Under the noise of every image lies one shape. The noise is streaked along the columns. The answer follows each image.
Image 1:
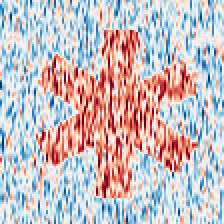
asterisk
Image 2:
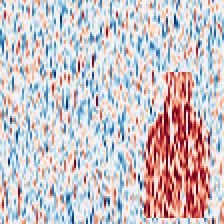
bottle
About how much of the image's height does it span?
two thirds
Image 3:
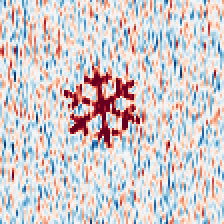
snowflake
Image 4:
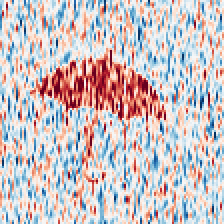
umbrella
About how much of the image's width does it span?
two thirds
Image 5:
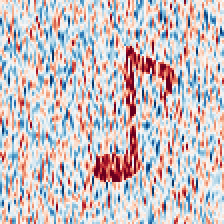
musical note
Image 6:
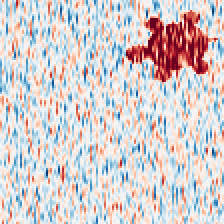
turtle
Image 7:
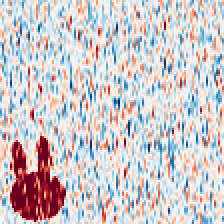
rabbit's head
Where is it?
bottom left
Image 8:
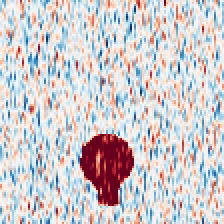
light bulb
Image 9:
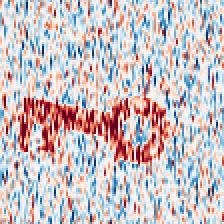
key
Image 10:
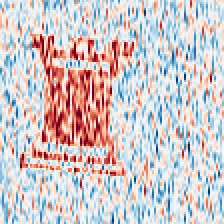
chess rook
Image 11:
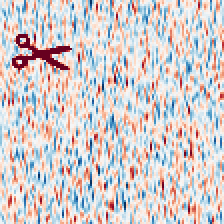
pair of scissors
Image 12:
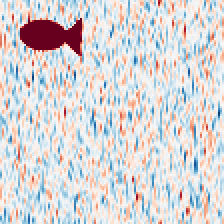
fish
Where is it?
top left
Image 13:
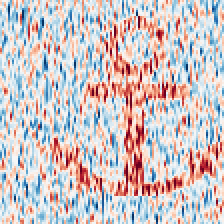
anchor
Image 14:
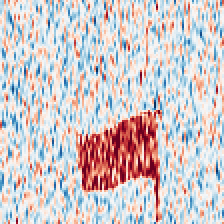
flag
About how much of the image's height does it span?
half
